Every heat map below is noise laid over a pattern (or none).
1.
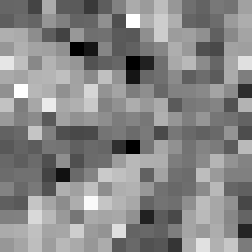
spokes from one point
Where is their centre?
middle right
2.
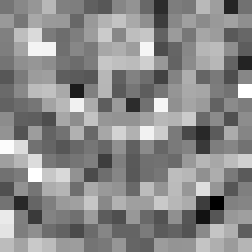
rings round one point
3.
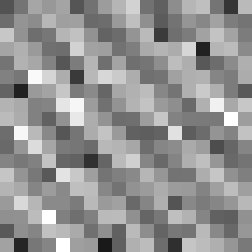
diagonal stripes
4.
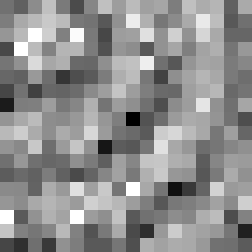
rings round one point
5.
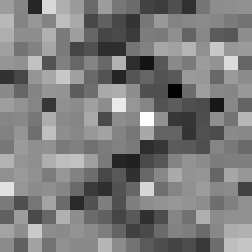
a wavy band
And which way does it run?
top to bottom
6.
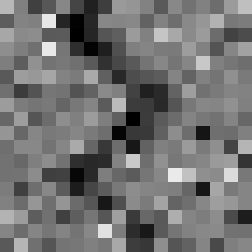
a wavy band
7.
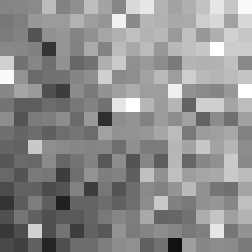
a smooth slope
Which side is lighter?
top right
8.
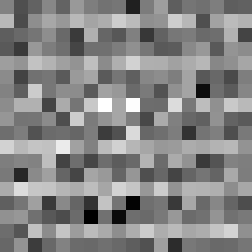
horizontal stripes
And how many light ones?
6
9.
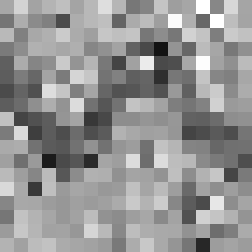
a wavy band
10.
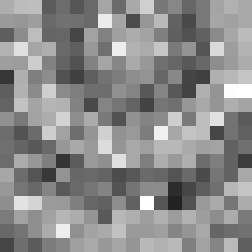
rings round one point
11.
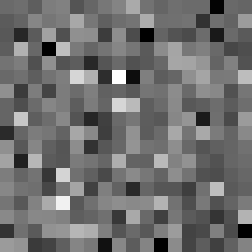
only noise
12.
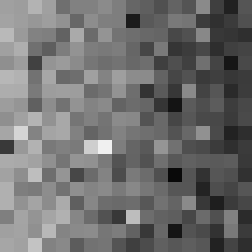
a smooth slope
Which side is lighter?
left
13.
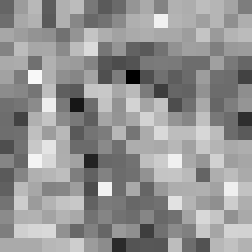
spokes from one point
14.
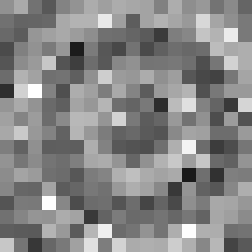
rings round one point
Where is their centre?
centre
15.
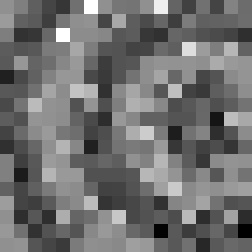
rings round one point
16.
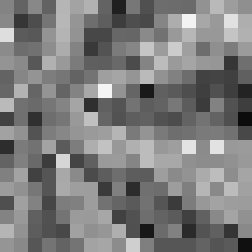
spokes from one point
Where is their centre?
middle left
